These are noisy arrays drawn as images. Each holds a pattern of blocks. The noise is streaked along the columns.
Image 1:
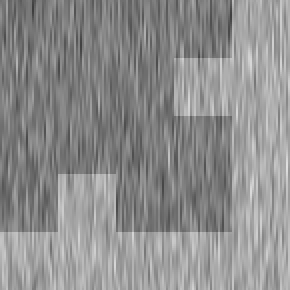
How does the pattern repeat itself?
mirrored about the diagonal from the top left
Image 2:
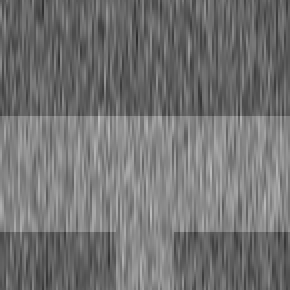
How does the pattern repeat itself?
left and right mirror each other
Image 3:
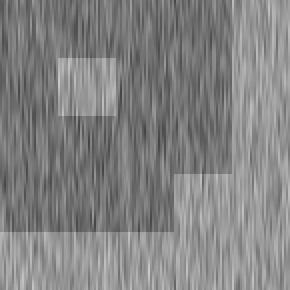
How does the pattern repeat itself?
mirrored about the diagonal from the top left
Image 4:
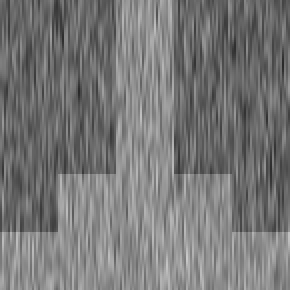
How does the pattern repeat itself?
left and right mirror each other
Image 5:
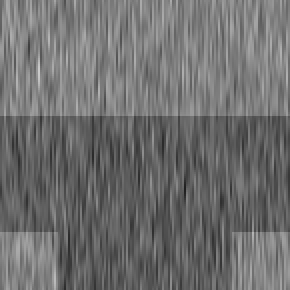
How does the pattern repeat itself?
left and right mirror each other
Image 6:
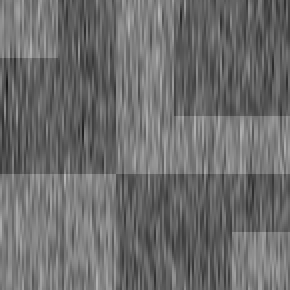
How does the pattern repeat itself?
mirrored about the diagonal from the bottom left
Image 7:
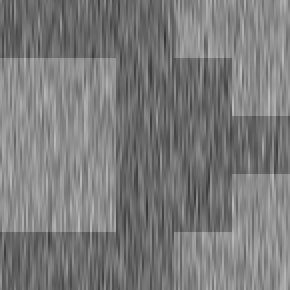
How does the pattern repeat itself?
top and bottom mirror each other
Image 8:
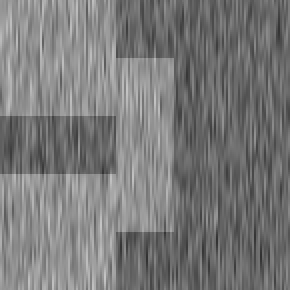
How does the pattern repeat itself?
top and bottom mirror each other
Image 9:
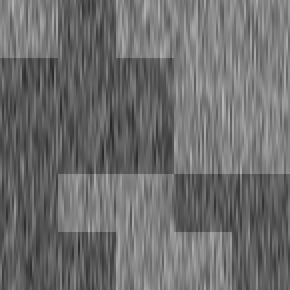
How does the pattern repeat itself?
no symmetry
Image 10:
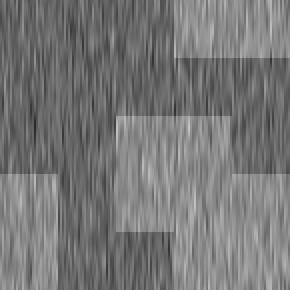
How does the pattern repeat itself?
mirrored about the diagonal from the top left
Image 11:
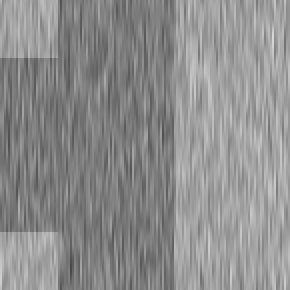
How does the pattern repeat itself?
top and bottom mirror each other
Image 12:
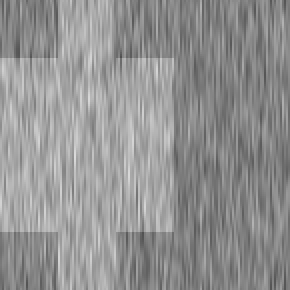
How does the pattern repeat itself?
top and bottom mirror each other
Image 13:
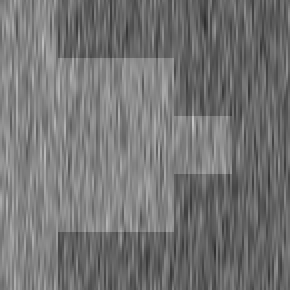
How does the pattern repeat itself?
top and bottom mirror each other
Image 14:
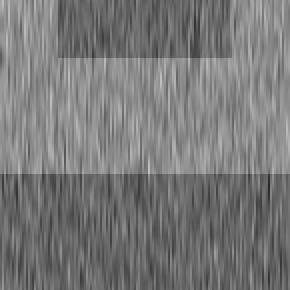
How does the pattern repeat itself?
left and right mirror each other
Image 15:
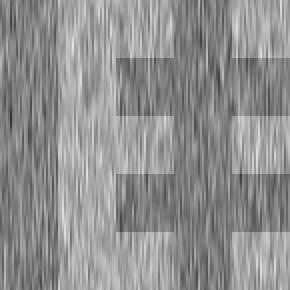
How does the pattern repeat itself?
top and bottom mirror each other
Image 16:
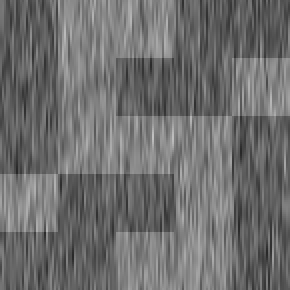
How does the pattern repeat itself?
the same after a half turn
